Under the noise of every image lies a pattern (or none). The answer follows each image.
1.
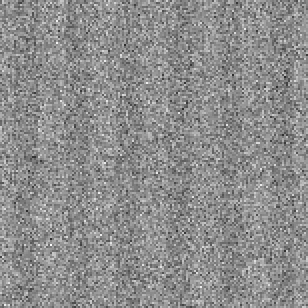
vertical stripes
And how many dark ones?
6
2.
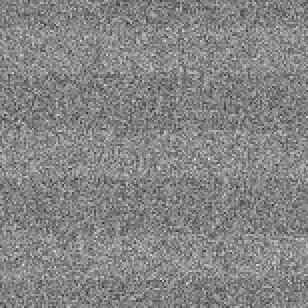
horizontal stripes
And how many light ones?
3
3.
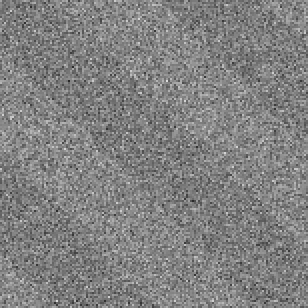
diagonal stripes
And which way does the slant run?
top left to bottom right
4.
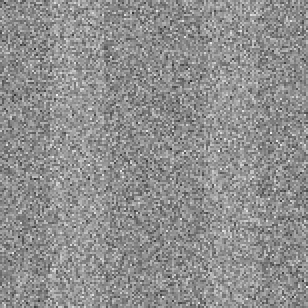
vertical stripes
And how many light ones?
2
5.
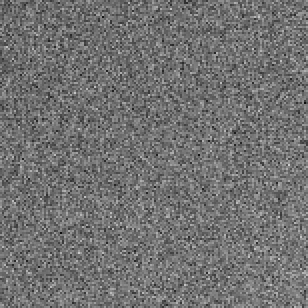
a smooth slope
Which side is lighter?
bottom right
